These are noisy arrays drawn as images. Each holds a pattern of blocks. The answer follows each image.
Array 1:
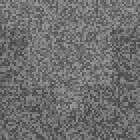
left and right mirror each other
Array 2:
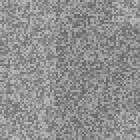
top and bottom mirror each other
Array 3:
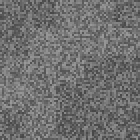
mirrored about the diagonal from the top left
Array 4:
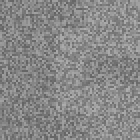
top and bottom mirror each other
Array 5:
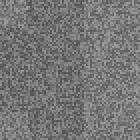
top and bottom mirror each other
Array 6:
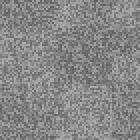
mirrored about the diagonal from the bottom left
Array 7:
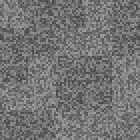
mirrored about the diagonal from the top left
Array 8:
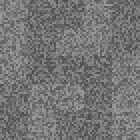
the same after a half turn
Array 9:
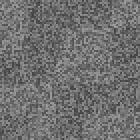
mirrored about the diagonal from the bottom left
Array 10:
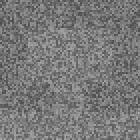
left and right mirror each other
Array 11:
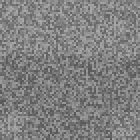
left and right mirror each other
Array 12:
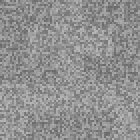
left and right mirror each other
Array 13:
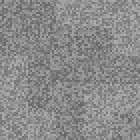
mirrored about the diagonal from the top left
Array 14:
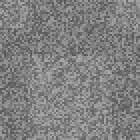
left and right mirror each other
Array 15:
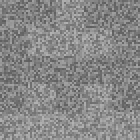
left and right mirror each other
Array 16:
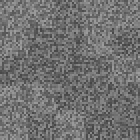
mirrored about the diagonal from the top left
